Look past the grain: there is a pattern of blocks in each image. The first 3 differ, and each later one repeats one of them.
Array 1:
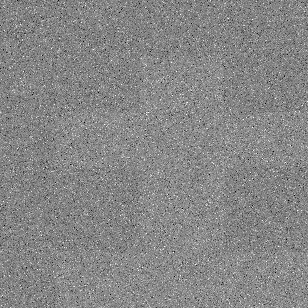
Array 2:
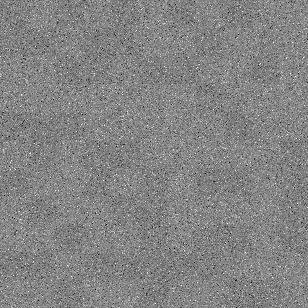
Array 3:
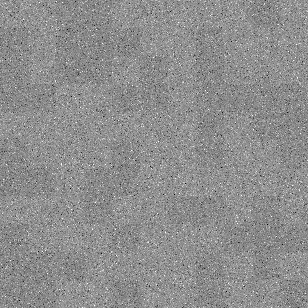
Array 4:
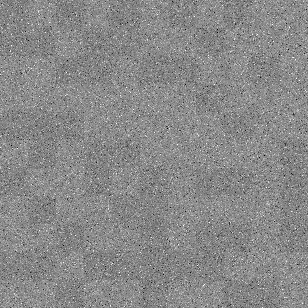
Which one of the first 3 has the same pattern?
2
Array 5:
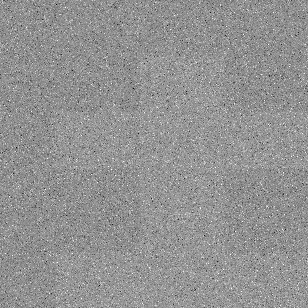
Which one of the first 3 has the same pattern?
1
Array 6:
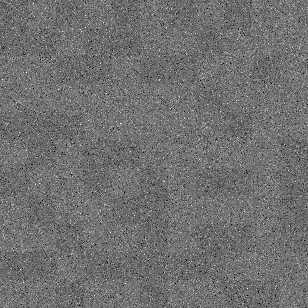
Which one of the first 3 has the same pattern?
2
